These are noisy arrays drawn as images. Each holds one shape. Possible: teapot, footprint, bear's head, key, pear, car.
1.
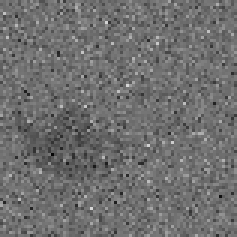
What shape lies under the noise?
teapot
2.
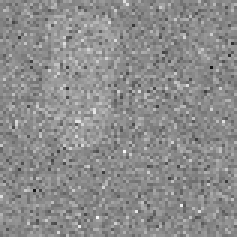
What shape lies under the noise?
footprint
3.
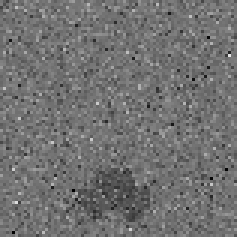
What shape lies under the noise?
car
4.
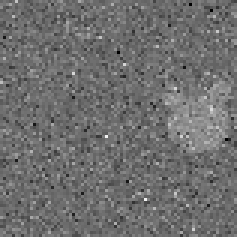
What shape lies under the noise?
bear's head
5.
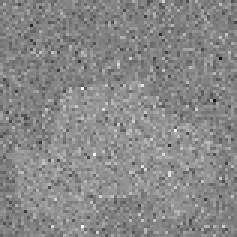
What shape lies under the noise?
car
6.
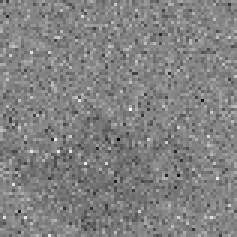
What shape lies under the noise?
teapot
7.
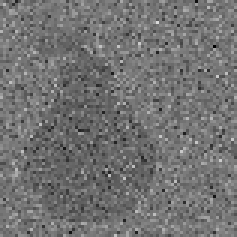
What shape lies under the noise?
pear
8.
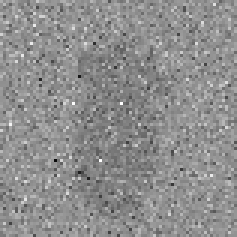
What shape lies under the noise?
footprint
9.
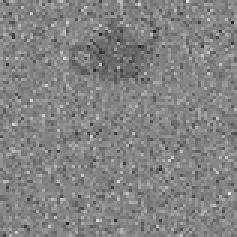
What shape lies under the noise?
teapot
